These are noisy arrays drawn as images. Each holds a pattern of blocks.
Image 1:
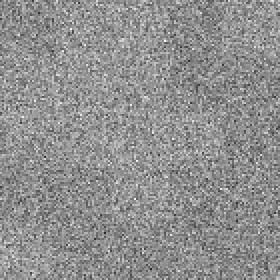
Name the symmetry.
mirrored about the diagonal from the top left
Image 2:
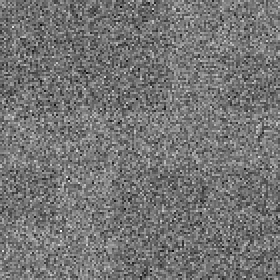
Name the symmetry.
the same after a half turn
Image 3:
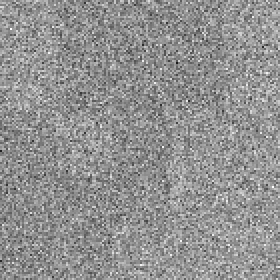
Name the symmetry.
no symmetry
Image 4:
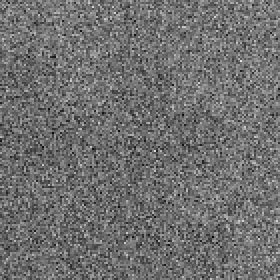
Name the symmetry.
mirrored about the diagonal from the bottom left
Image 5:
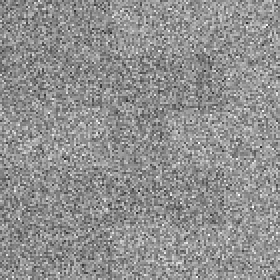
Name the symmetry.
top and bottom mirror each other
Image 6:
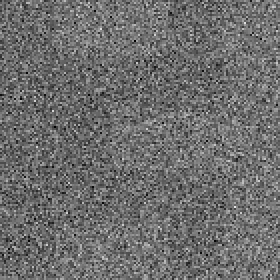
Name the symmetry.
top and bottom mirror each other
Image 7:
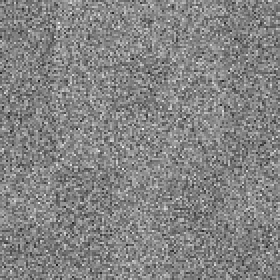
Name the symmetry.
left and right mirror each other
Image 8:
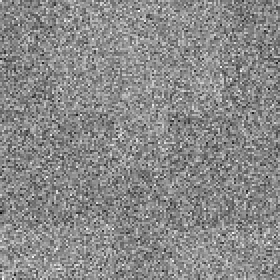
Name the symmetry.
left and right mirror each other
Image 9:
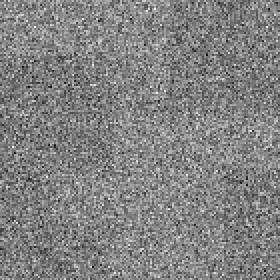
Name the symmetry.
no symmetry
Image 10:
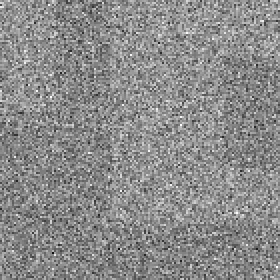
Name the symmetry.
no symmetry
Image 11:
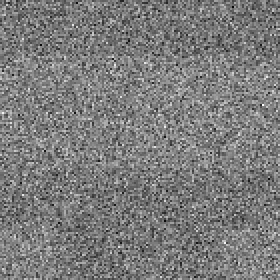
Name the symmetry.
left and right mirror each other
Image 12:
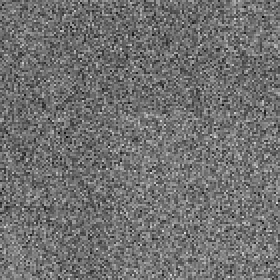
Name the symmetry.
mirrored about the diagonal from the top left
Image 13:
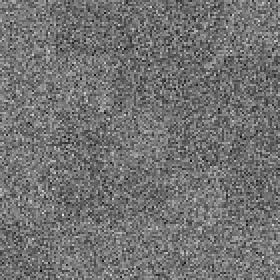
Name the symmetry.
mirrored about the diagonal from the bottom left
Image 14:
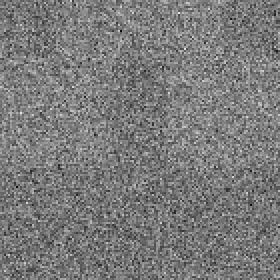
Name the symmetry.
left and right mirror each other
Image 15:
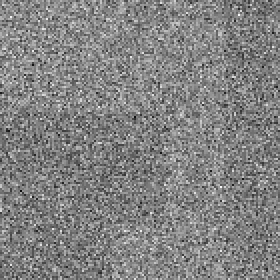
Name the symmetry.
no symmetry
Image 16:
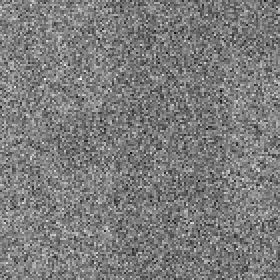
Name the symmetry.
top and bottom mirror each other
